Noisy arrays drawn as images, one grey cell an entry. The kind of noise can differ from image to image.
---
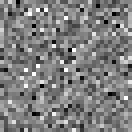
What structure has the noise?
heavy tails
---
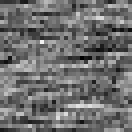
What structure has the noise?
streaked along the rows
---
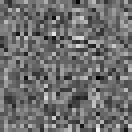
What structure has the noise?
low rank plus noise
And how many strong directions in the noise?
three or four
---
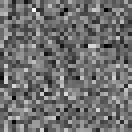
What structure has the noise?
low rank plus noise
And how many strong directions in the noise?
five to eight
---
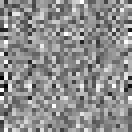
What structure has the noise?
low rank plus noise
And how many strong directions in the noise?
two
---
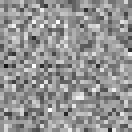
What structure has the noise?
low rank plus noise
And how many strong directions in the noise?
one
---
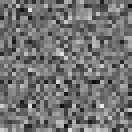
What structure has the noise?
low rank plus noise
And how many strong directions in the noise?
five to eight
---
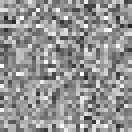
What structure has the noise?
low rank plus noise
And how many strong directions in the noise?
five to eight
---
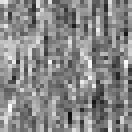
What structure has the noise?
streaked along the columns
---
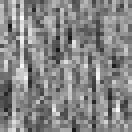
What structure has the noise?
streaked along the columns
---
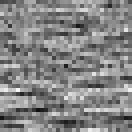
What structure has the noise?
streaked along the rows
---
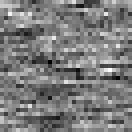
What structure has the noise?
streaked along the rows
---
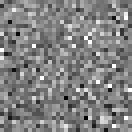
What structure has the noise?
heavy tails
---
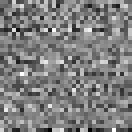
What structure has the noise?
rows of uneven size
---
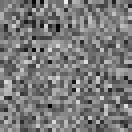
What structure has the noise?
low rank plus noise
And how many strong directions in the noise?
three or four
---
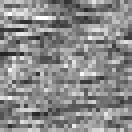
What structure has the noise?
streaked along the rows
